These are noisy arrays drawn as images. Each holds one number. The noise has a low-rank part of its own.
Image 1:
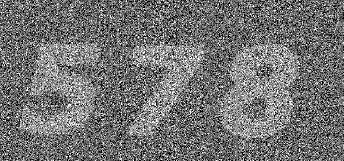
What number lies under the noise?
578
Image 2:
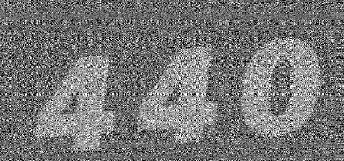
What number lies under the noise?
440
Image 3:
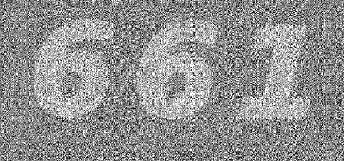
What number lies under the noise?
661
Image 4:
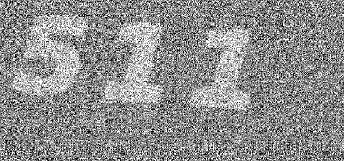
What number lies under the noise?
511
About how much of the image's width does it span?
two thirds
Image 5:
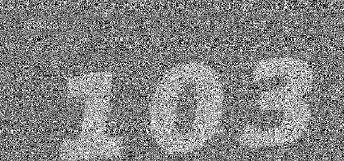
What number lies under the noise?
103
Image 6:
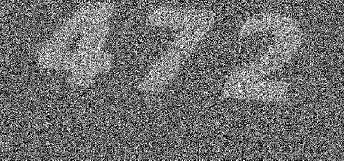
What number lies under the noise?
472
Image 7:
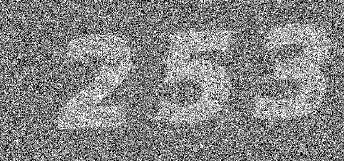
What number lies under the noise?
253
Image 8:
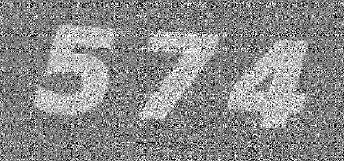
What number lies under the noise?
574
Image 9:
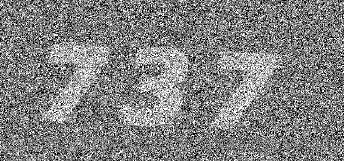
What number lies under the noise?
737
